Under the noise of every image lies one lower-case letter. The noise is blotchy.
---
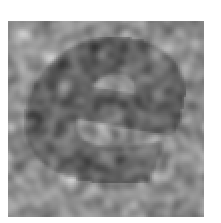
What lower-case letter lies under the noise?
e
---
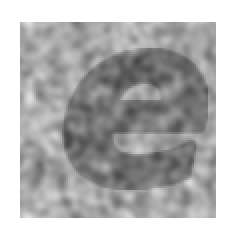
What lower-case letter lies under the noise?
e
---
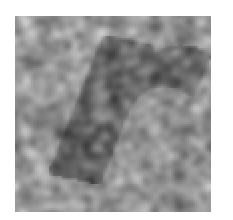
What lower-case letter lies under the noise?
r
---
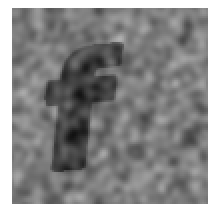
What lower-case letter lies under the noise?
f
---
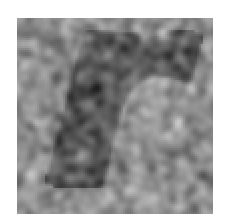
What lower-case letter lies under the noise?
r
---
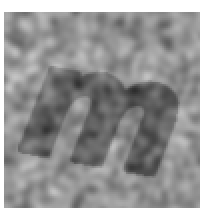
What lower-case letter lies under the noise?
m
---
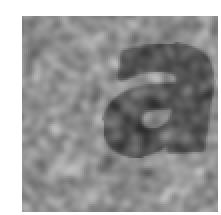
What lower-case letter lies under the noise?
a
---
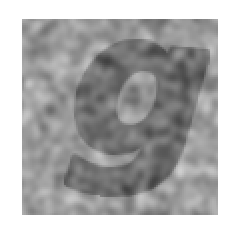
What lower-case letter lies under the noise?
g
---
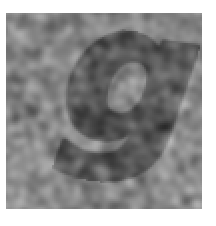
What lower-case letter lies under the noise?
g
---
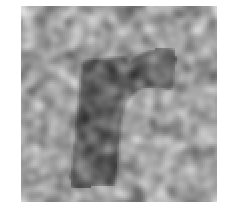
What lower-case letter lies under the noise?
r
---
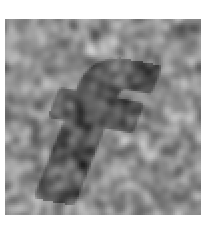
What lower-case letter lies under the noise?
f
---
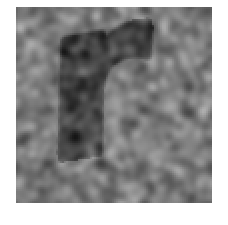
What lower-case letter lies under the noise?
r
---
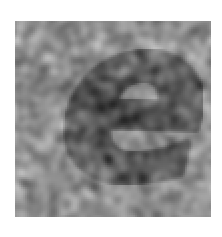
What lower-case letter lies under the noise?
e
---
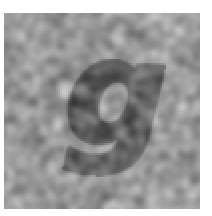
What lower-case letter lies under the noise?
g
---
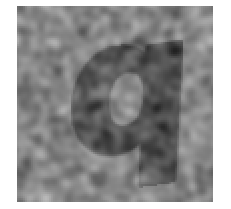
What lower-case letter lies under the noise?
q
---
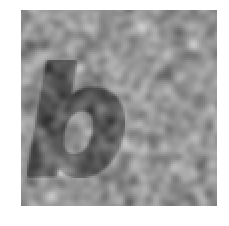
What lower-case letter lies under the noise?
b
